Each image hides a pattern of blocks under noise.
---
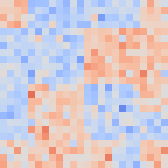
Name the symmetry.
mirrored about the diagonal from the top left
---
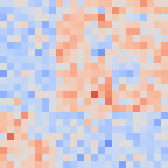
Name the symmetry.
mirrored about the diagonal from the bottom left
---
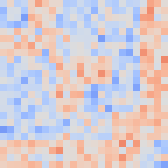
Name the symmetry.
mirrored about the diagonal from the top left
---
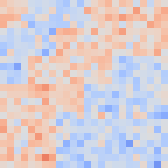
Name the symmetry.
mirrored about the diagonal from the top left
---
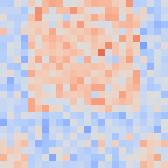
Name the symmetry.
left and right mirror each other
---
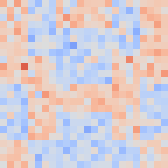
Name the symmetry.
left and right mirror each other
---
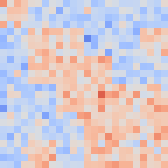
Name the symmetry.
mirrored about the diagonal from the top left
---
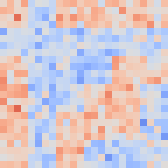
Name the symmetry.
mirrored about the diagonal from the top left
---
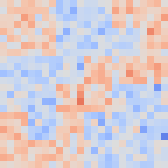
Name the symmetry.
mirrored about the diagonal from the top left
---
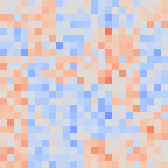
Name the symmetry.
no symmetry
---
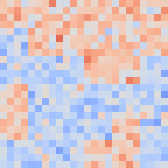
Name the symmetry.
no symmetry
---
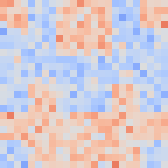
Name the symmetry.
left and right mirror each other
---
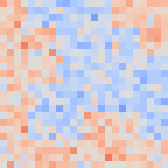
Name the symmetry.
mirrored about the diagonal from the bottom left
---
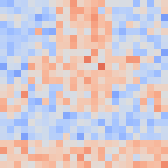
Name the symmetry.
left and right mirror each other
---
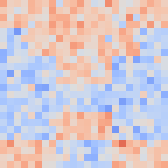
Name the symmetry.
left and right mirror each other
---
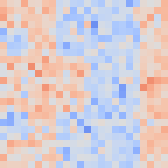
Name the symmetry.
top and bottom mirror each other
